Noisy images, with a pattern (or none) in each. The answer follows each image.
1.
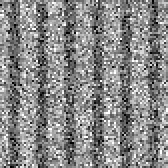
vertical stripes
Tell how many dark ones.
6
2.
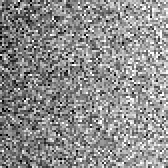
a smooth slope
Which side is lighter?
right
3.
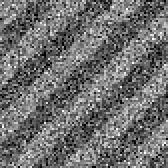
diagonal stripes
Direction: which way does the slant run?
bottom left to top right
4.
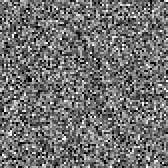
only noise
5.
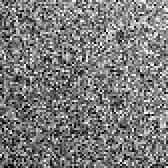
a smooth slope
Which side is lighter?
top right
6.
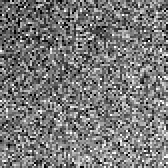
a smooth slope
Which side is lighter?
bottom right
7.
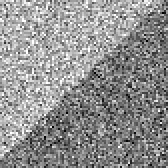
a sharp edge
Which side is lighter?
top left
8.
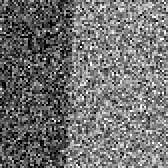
a sharp edge
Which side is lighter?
right
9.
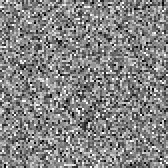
only noise
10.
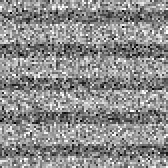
horizontal stripes
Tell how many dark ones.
5
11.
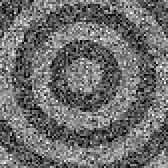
rings round one point
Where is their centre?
centre
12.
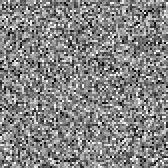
only noise
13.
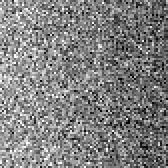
a smooth slope
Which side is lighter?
left
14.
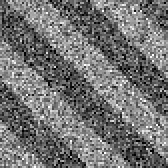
diagonal stripes
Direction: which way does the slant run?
top left to bottom right
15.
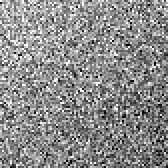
a smooth slope
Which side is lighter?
top left
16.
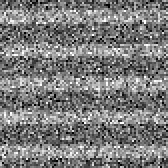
horizontal stripes
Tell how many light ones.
5
